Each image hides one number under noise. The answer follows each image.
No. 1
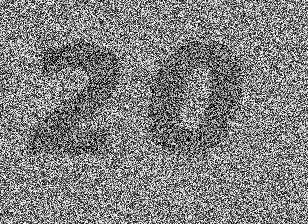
20
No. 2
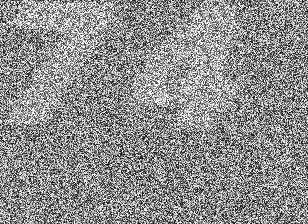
74
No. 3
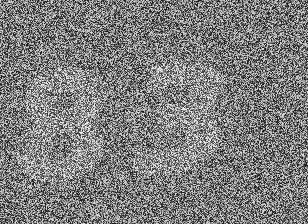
83
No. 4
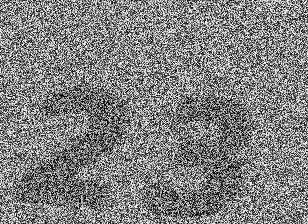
23
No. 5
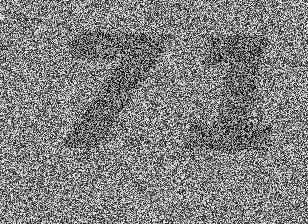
71
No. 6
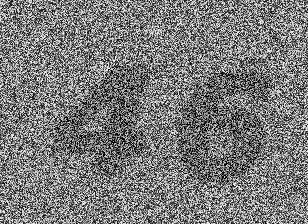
46
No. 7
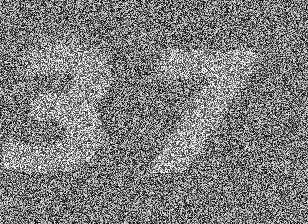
37
